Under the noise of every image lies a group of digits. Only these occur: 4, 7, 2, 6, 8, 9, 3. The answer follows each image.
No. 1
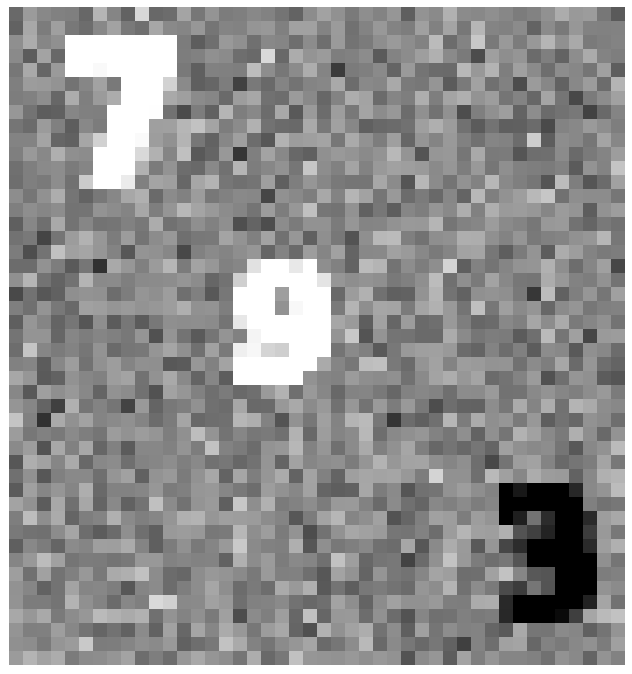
top left: light 7; centre: light 9; bottom right: dark 3
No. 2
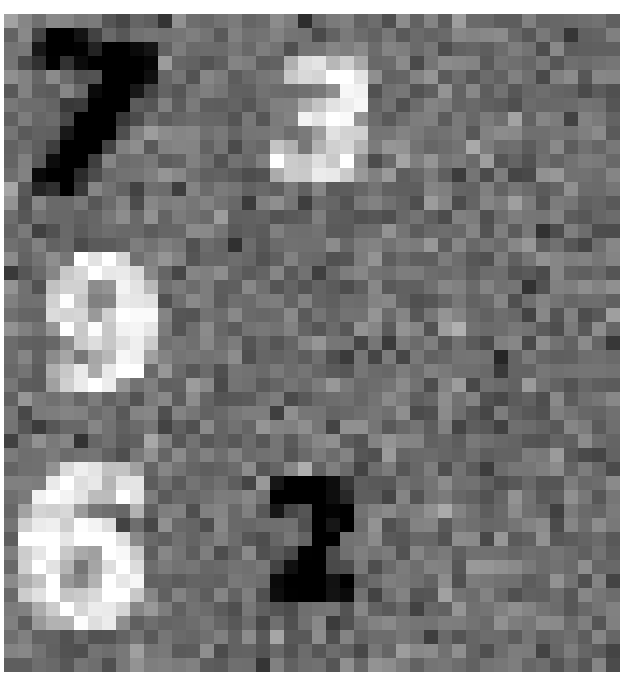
top left: dark 7; top middle: light 3; middle left: light 9; bottom left: light 6; bottom middle: dark 2
